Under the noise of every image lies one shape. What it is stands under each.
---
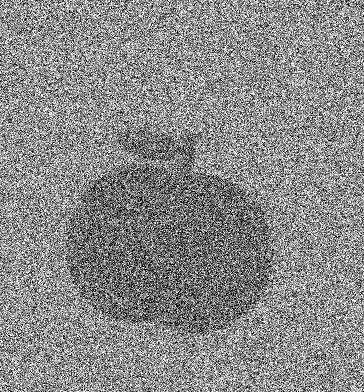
apple
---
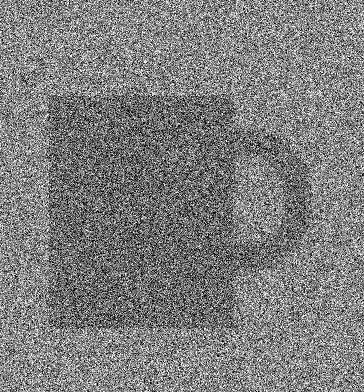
cup
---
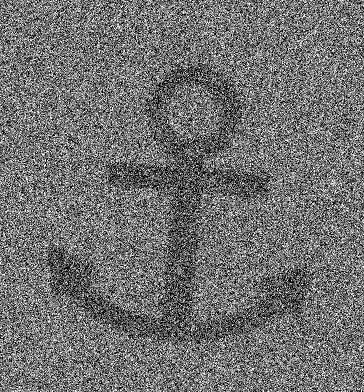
anchor
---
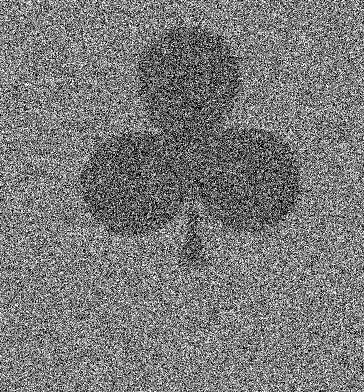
club
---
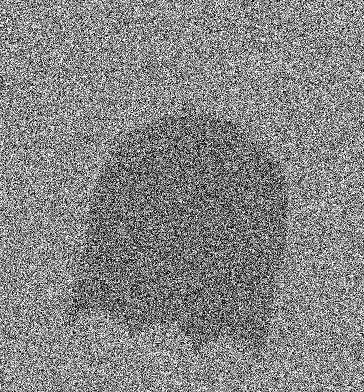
ghost
